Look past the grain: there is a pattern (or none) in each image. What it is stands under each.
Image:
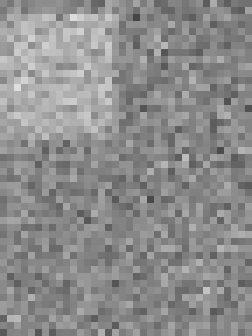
one block
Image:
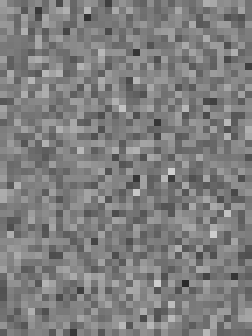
only noise
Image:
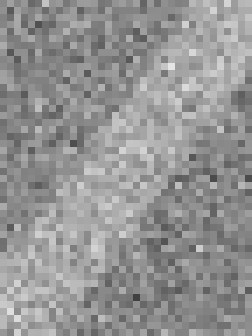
a diagonal band
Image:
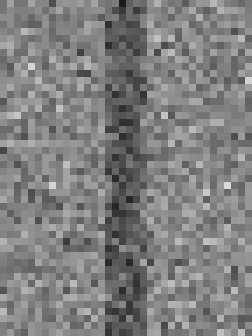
one band of columns
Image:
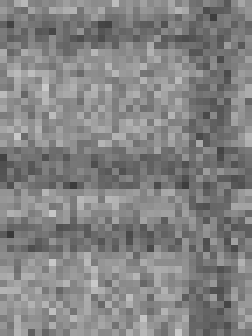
bands of rows crossing bands of columns
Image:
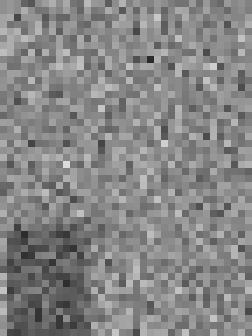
one block
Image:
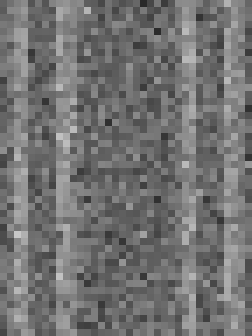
bands of columns
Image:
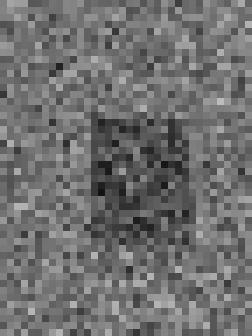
one block
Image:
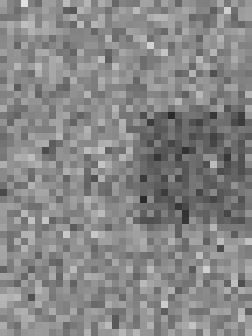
one block
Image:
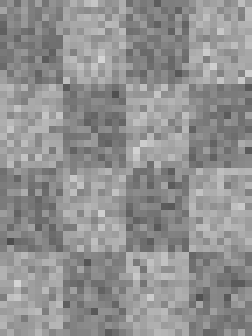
a checkerboard
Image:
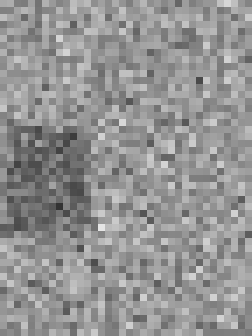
one block
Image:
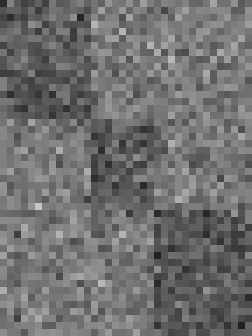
blocks along the diagonal
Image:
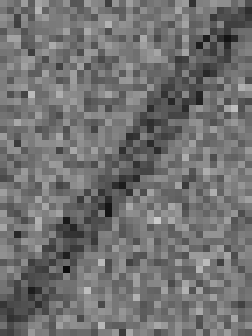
a diagonal band
